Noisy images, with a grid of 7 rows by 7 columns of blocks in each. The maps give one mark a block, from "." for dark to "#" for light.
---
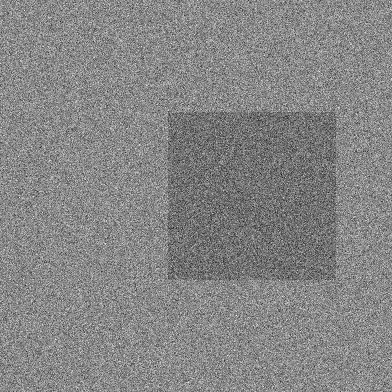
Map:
# # # # # # #
# # # # # # #
# # # . . . #
# # # . . . #
# # # . . . #
# # # # # # #
# # # # # # #
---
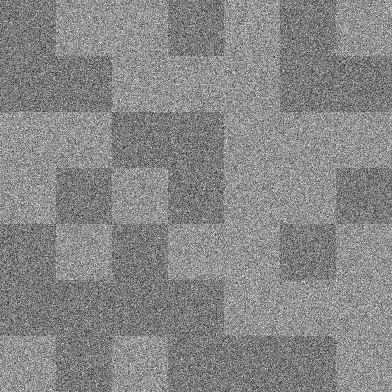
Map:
. # # . # . #
. . # # # . .
# # . . # # #
# . # . # # .
. # . # # . #
. . . . # # #
# . # . . . #
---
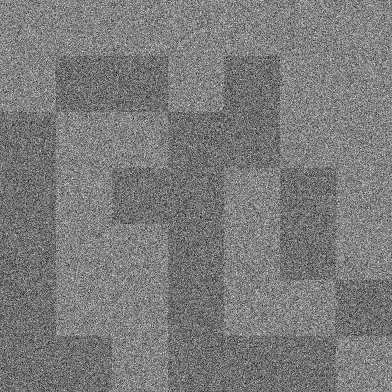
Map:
# # # # # # #
# . . # . # #
. # # . . # #
. # . . # . #
. # # . # . #
. # # . # # .
. . # . . . #
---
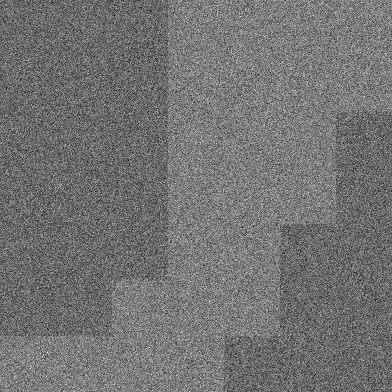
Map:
. . . # # # #
. . . # # # #
. . . # # # .
. . . # # # .
. . . # # . .
. . # # # . .
# # # # . . .
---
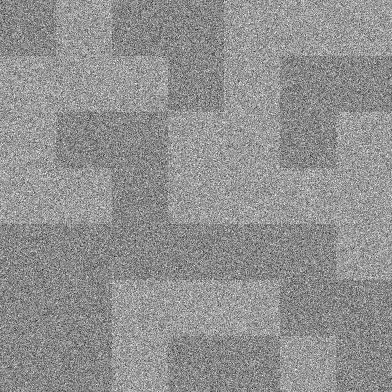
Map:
. # . . # # #
# # # . # . .
# . . # # . #
# # . # # # #
. . . . . . #
. . # # # . .
. . # . . # .
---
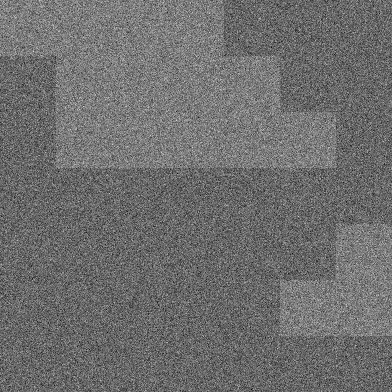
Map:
# # # # . . .
. # # # # . .
. # # # # # .
. . . . . . .
. . . . . . #
. . . . . # #
. . . . . . .
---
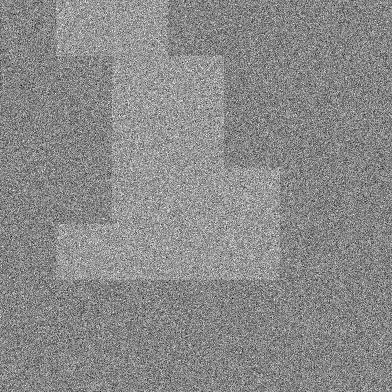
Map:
. # # . . . .
. . # # . . .
. . # # . . .
. . # # # . .
. # # # # . .
. . . . . . .
. . . . . . .
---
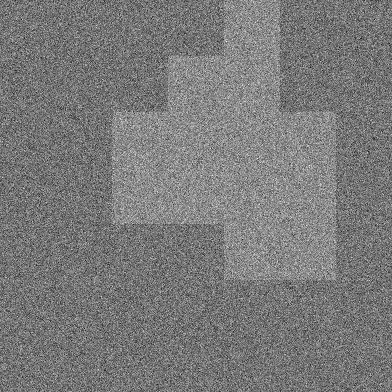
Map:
. . . . # . .
. . . # # . .
. . # # # # .
. . # # # # .
. . . . # # .
. . . . . . .
. . . . . . .
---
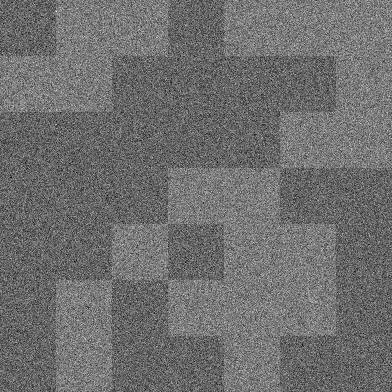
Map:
. # # . # # #
# # . . . . #
. . . . . # #
. . . # # . .
. . # . # # .
. # . # # # .
. # . . # . .
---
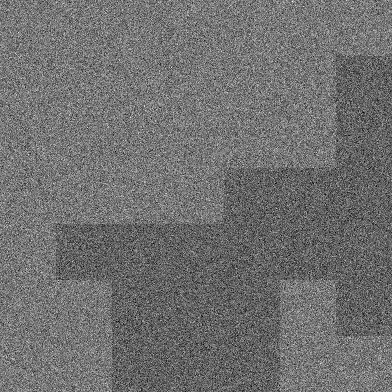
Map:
# # # # # # #
# # # # # # .
# # # # # # .
# # # # . . .
# . . . . . .
# # . . . # .
# # . . . # #
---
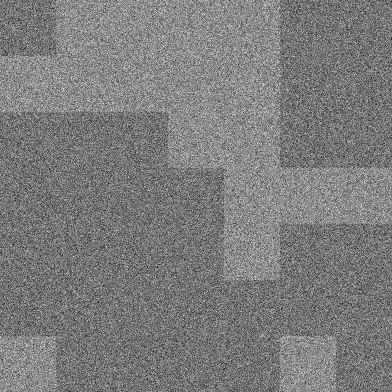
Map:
. # # # # . .
# # # # # . .
. . . # # . .
. . . . # # #
. . . . # . .
. . . . . . .
# . . . . # .
